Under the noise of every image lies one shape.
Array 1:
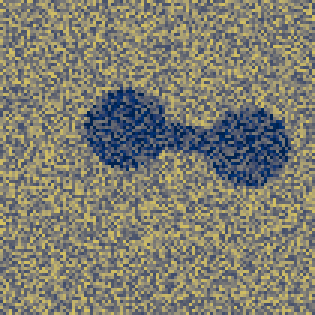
dumbbell
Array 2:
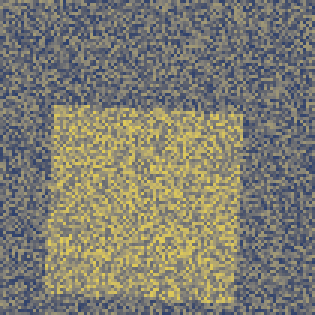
square
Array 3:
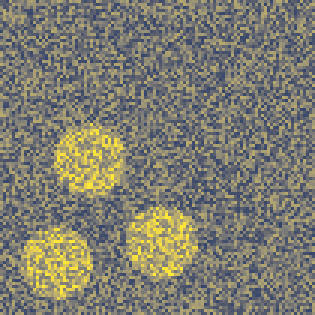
three dots
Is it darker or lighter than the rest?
lighter
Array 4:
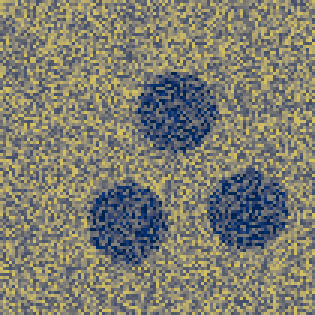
three dots
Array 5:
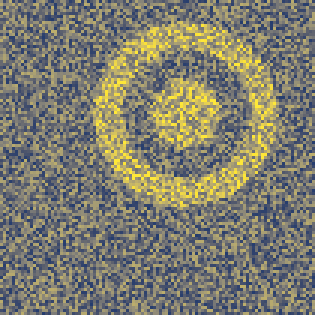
bullseye
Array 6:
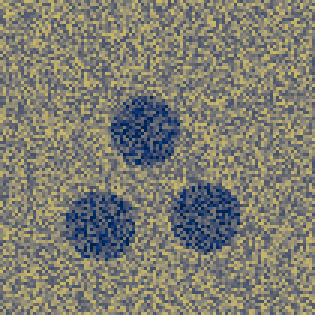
three dots
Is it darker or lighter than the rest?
darker
